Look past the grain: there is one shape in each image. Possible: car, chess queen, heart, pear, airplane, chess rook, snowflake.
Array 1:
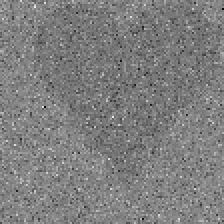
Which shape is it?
heart
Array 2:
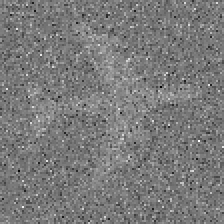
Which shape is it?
airplane
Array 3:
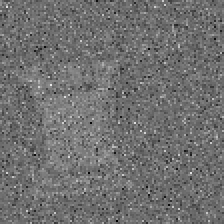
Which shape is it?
chess rook
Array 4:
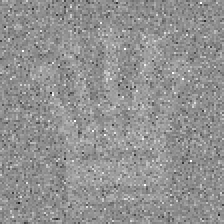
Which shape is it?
chess queen
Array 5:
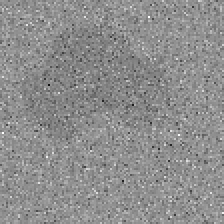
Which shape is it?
car
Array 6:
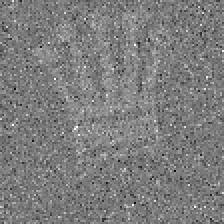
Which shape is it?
chess queen
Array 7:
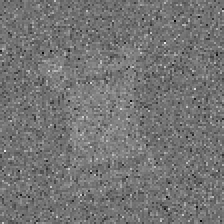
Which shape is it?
chess rook
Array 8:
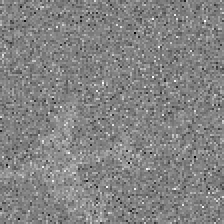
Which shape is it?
airplane
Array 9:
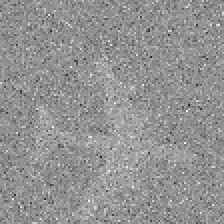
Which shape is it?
airplane
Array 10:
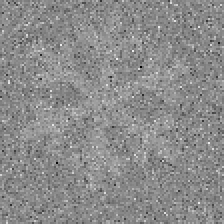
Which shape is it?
snowflake
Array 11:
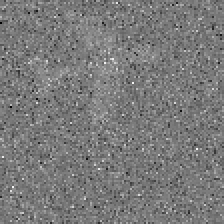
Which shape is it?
airplane
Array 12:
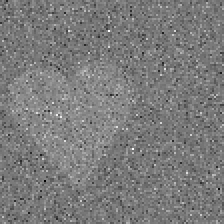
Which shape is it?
heart
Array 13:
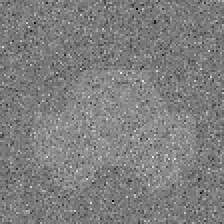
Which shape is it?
car
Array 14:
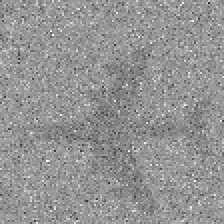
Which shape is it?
airplane
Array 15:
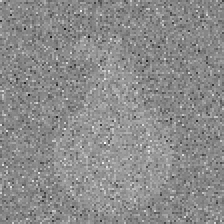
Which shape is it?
pear
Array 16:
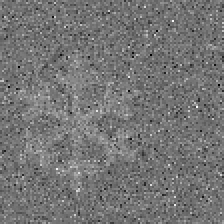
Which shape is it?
snowflake
